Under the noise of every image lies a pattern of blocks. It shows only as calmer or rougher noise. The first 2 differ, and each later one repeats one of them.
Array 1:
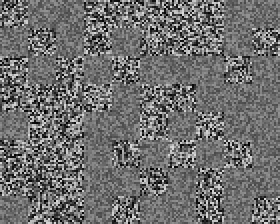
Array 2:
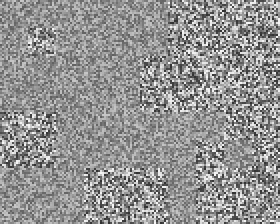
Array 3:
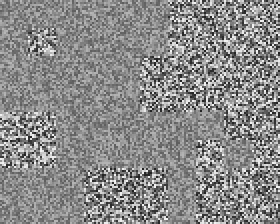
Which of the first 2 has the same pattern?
2
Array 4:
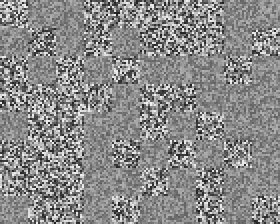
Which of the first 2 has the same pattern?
1
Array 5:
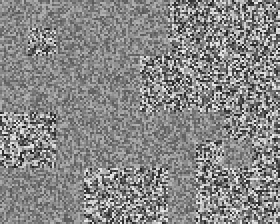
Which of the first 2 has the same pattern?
2
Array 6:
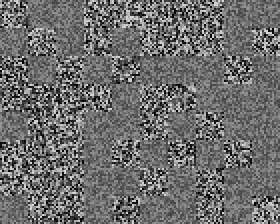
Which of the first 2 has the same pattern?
1
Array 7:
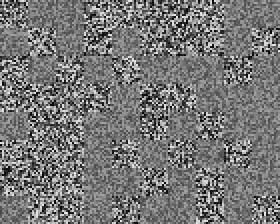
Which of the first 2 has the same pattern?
1
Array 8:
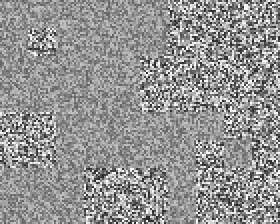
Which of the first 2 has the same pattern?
2
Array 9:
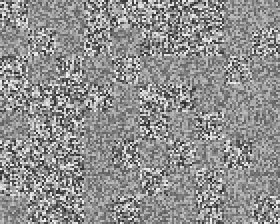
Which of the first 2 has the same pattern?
1
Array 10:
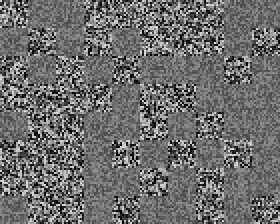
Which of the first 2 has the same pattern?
1
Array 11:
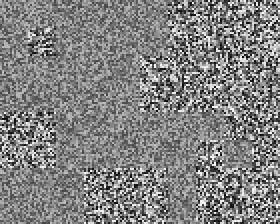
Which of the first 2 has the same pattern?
2
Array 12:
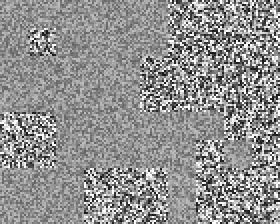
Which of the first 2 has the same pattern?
2
